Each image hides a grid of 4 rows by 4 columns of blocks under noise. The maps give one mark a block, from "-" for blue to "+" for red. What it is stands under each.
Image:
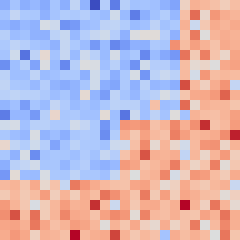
---+
---+
--++
++++
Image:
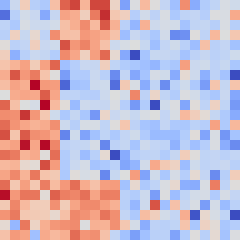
-+--
+---
+---
++--
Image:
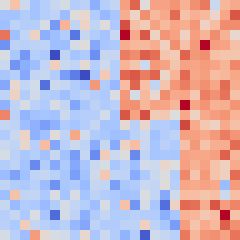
--++
--++
---+
---+
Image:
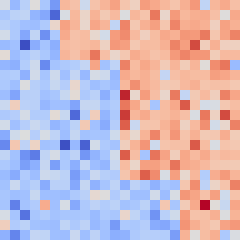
-+++
--++
--++
---+
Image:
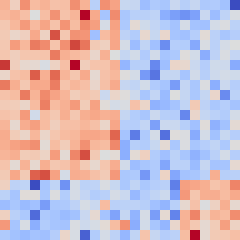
++--
++--
++--
---+
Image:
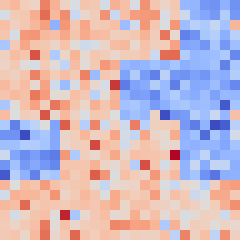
+++-
++--
-++-
++++
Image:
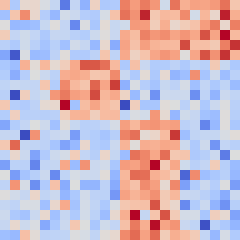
--++
-+--
--+-
--+-
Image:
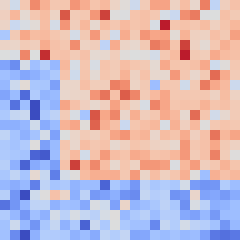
++++
-+++
-+++
----
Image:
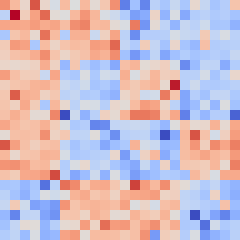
++--
+-+-
+--+
-++-
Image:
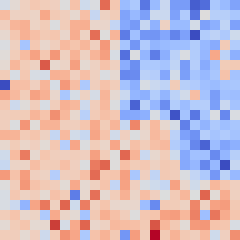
++--
++--
+++-
++++
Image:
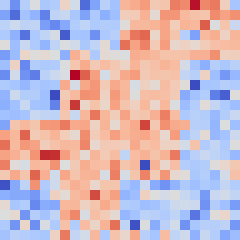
--++
-++-
+++-
-+--
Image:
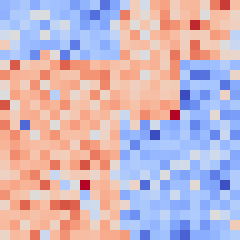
--++
+++-
++--
++--
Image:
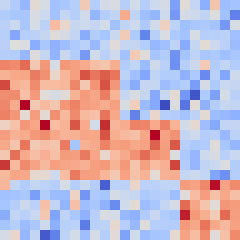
----
++--
+++-
---+
